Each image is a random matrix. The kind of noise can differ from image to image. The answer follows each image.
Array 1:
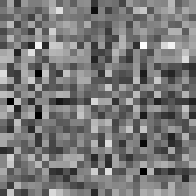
low rank plus noise
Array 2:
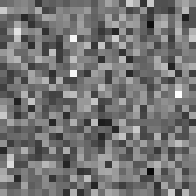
independent entries
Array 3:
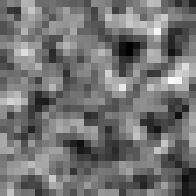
blotchy
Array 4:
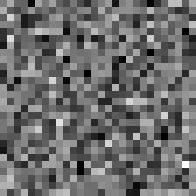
independent entries
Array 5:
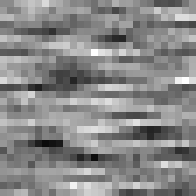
streaked along the rows
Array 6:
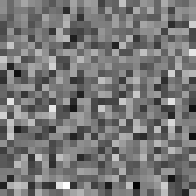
low rank plus noise
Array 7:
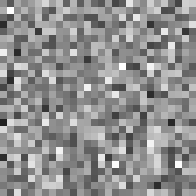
low rank plus noise
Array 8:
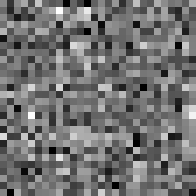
low rank plus noise
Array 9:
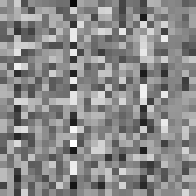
columns of uneven size
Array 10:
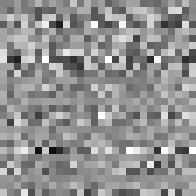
rows of uneven size
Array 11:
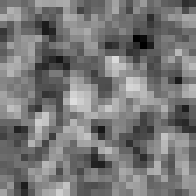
blotchy
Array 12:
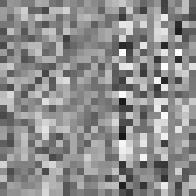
columns of uneven size
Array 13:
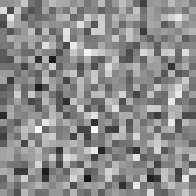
independent entries
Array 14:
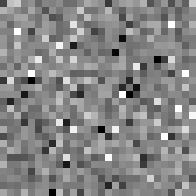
heavy tails
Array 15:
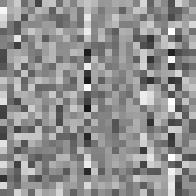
columns of uneven size
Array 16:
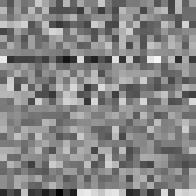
rows of uneven size
